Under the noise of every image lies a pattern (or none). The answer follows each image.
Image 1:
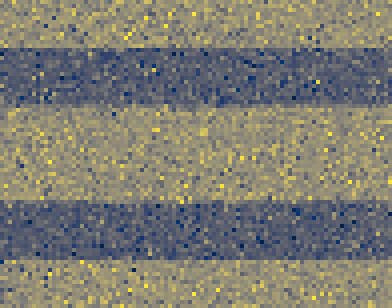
horizontal stripes
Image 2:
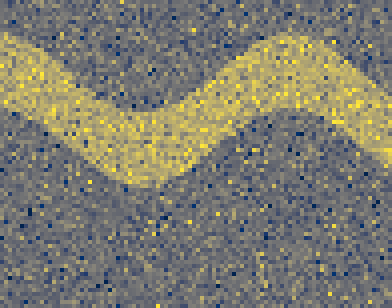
a wavy band
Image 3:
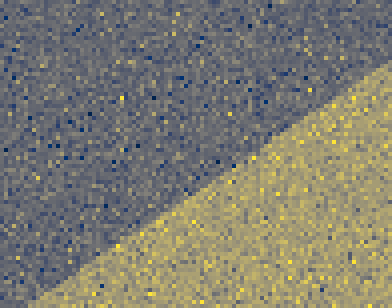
a sharp edge
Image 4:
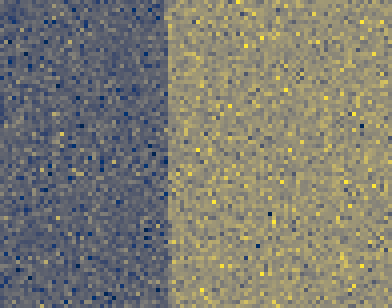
a sharp edge
